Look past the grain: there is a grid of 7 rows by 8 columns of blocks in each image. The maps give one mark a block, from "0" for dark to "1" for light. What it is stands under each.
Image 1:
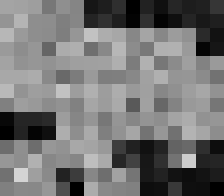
1 1 1 0 0 0 0 0
1 1 1 1 1 1 1 0
1 1 1 1 1 1 1 1
1 1 1 1 1 1 1 1
0 0 1 1 1 1 1 1
1 1 1 1 0 0 1 0
1 1 0 1 1 0 0 0
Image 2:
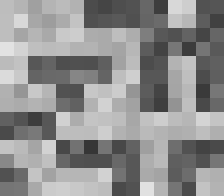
1 1 1 0 0 0 1 0
1 1 1 1 1 0 0 0
1 0 0 0 1 0 1 0
1 1 0 1 1 0 1 0
0 0 1 1 1 1 1 1
1 1 0 0 0 1 0 0
0 1 1 1 0 1 0 1
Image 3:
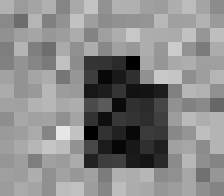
1 1 1 1 1 1 1 1
1 1 1 1 1 1 1 1
1 1 1 0 0 1 1 1
1 1 1 0 0 0 1 1
1 1 1 0 0 0 1 1
1 1 1 0 0 0 1 1
1 1 1 1 1 1 1 1
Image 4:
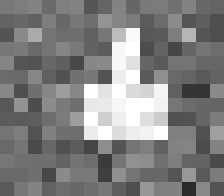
0 0 0 0 0 0 0 0
0 0 0 0 1 0 0 0
0 0 0 0 1 0 0 0
0 0 0 1 1 1 0 0
0 0 0 1 1 1 0 0
0 0 0 0 0 0 0 0
0 0 0 0 0 0 0 0
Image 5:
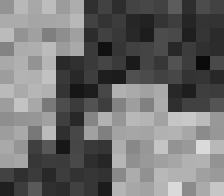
1 1 1 0 0 0 0 0
1 1 1 0 0 0 0 0
1 1 0 0 0 0 0 0
1 1 0 0 1 1 0 0
1 1 0 1 1 1 1 1
1 0 0 0 1 1 1 1
0 0 0 0 1 1 1 1
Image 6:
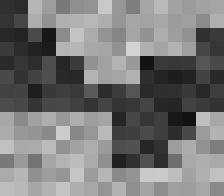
0 1 1 1 1 1 1 1
0 0 1 1 1 1 1 0
0 0 0 1 1 0 0 0
0 0 0 0 0 0 0 0
1 1 1 1 0 0 0 1
1 1 1 1 0 0 1 1
1 1 1 1 1 1 1 1
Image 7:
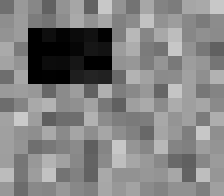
1 1 1 1 1 1 1 1
1 0 0 0 1 1 1 1
1 0 0 0 1 1 1 1
1 1 1 1 1 1 1 1
1 1 1 1 1 1 1 1
1 1 1 1 1 1 1 1
1 1 1 1 1 1 1 1
